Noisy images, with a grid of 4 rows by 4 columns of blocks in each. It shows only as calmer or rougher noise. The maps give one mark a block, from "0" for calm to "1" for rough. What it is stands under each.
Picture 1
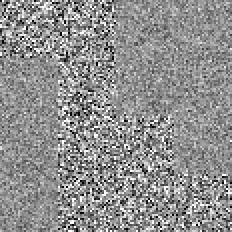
1 1 0 0
0 1 0 0
0 1 1 0
0 1 1 1
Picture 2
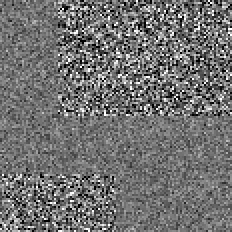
0 1 1 1
0 1 1 1
0 0 0 0
1 1 0 0
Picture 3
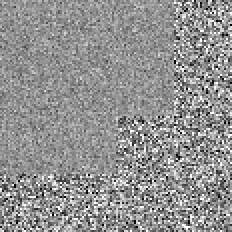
0 0 0 1
0 0 0 1
0 0 1 1
1 1 1 1
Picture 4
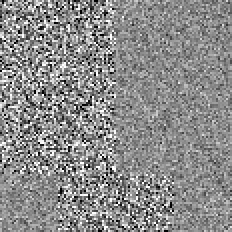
1 1 0 0
1 1 0 0
1 1 0 0
0 1 1 0
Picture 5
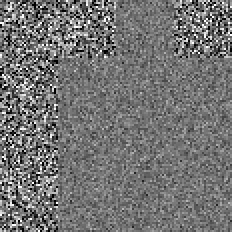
1 1 0 1
1 0 0 0
1 0 0 0
1 0 0 0
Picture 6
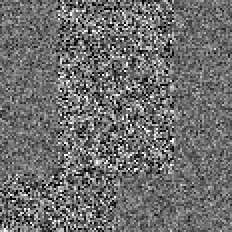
0 1 1 0
0 1 1 0
0 1 1 0
1 1 0 0
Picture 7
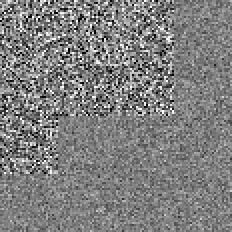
1 1 1 0
1 1 1 0
1 0 0 0
0 0 0 0
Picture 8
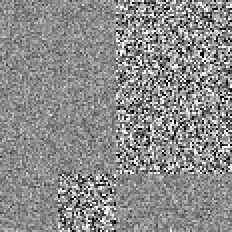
0 0 1 1
0 0 1 1
0 0 1 1
0 1 0 0
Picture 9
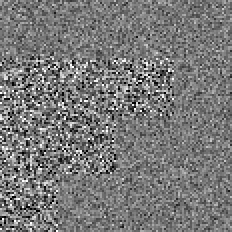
0 0 0 0
1 1 1 0
1 1 0 0
1 0 0 0
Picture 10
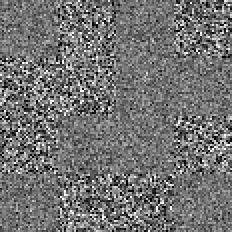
0 1 0 1
1 1 0 0
1 0 0 1
0 1 1 0
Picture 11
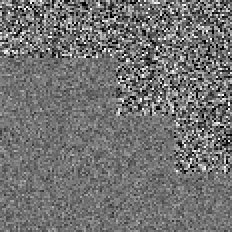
1 1 1 1
0 0 1 1
0 0 0 1
0 0 0 0
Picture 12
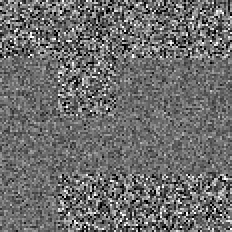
1 1 1 1
0 1 0 0
0 0 0 0
0 1 1 1
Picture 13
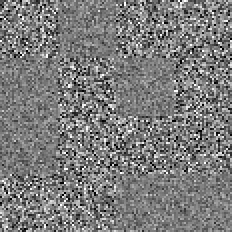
1 0 1 1
0 1 0 1
0 1 1 1
1 1 0 0
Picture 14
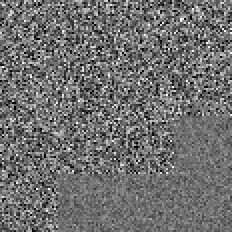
1 1 1 1
1 1 1 1
1 1 1 0
1 0 0 0
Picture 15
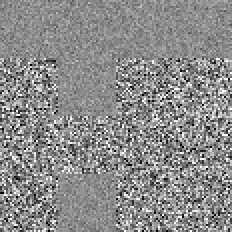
0 0 0 0
1 0 1 1
1 1 1 1
1 0 1 1
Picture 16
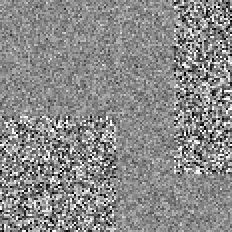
0 0 0 1
0 0 0 1
1 1 0 1
1 1 0 0
